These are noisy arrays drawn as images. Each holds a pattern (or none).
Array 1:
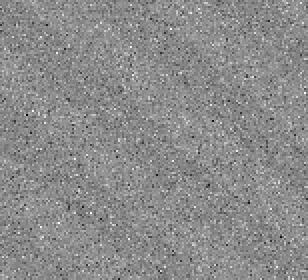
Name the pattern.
diagonal stripes
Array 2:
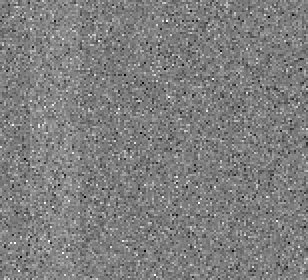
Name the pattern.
one vertical stripe
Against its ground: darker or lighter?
lighter
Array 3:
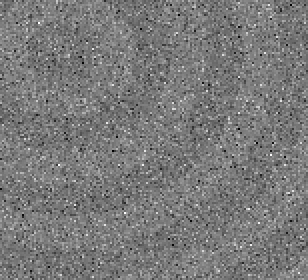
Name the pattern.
rings round one point
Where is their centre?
top left
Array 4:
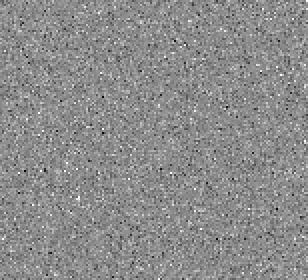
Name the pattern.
only noise
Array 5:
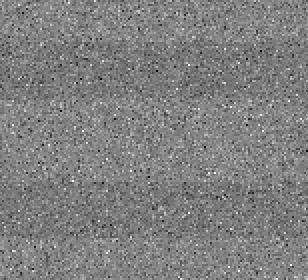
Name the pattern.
horizontal stripes
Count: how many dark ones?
2
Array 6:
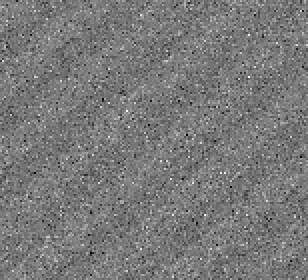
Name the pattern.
diagonal stripes
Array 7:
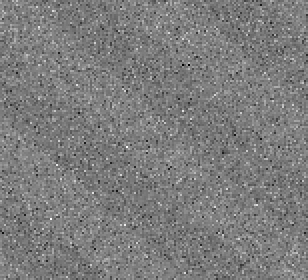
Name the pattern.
diagonal stripes
